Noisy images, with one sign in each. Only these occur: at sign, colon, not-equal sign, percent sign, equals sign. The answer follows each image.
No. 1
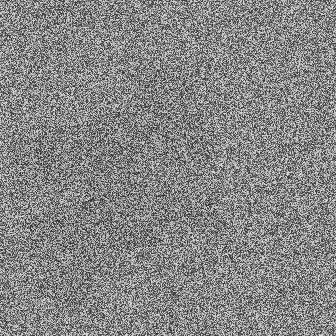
not-equal sign
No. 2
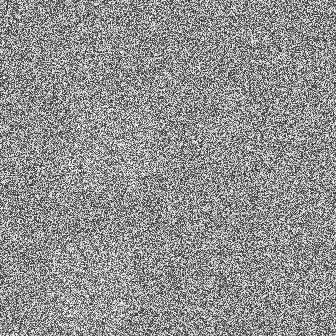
colon
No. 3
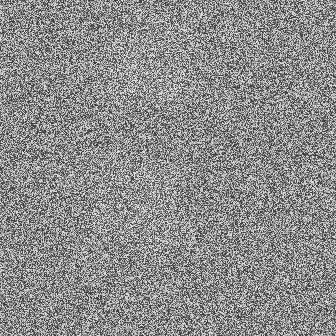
colon
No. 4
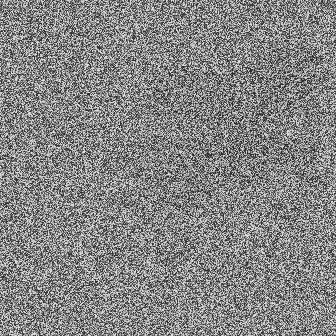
not-equal sign
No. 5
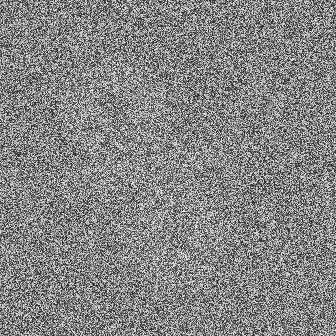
percent sign
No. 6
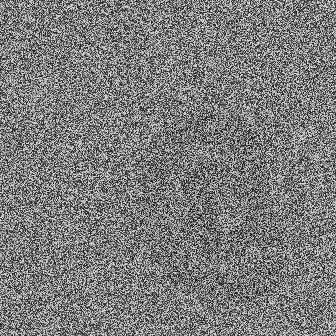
at sign
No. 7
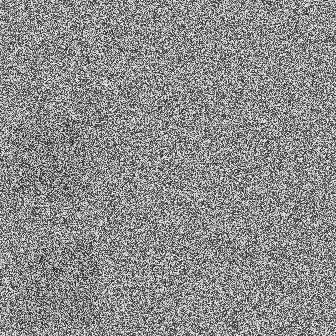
colon
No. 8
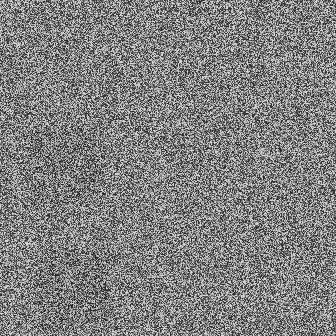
colon
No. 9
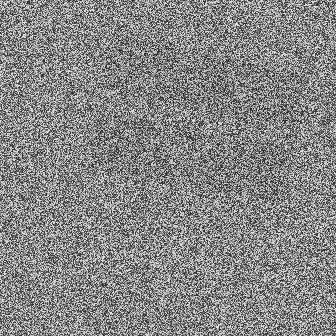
equals sign
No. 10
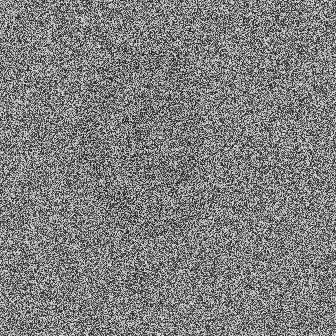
at sign
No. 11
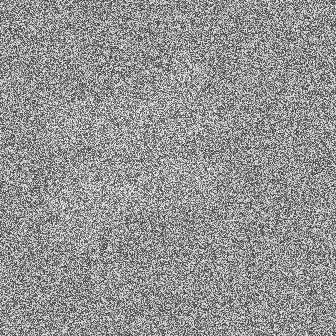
not-equal sign
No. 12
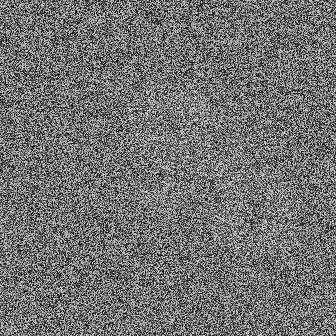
percent sign
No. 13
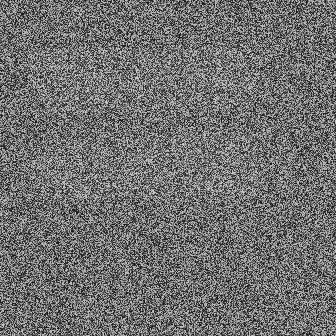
equals sign
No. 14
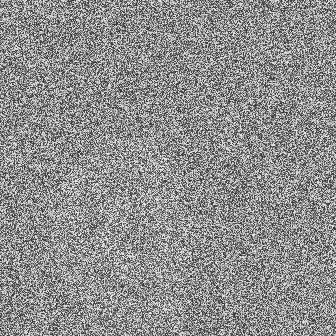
at sign
